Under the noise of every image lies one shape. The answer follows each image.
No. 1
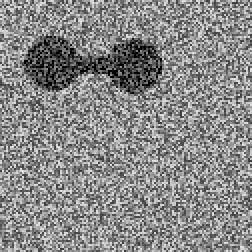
dumbbell
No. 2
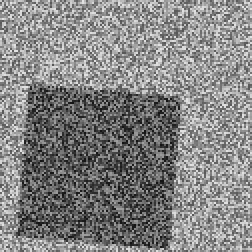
square
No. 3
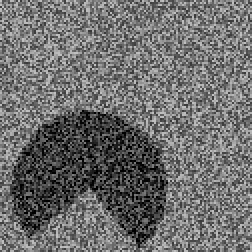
disc with a wedge cut out
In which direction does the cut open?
down
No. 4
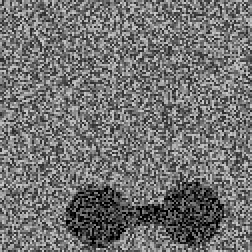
dumbbell
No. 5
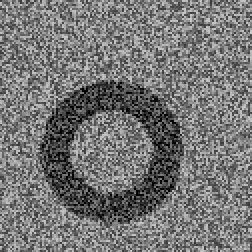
ring
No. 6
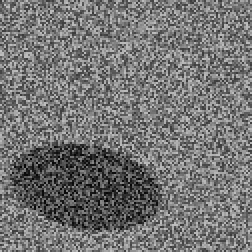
ellipse
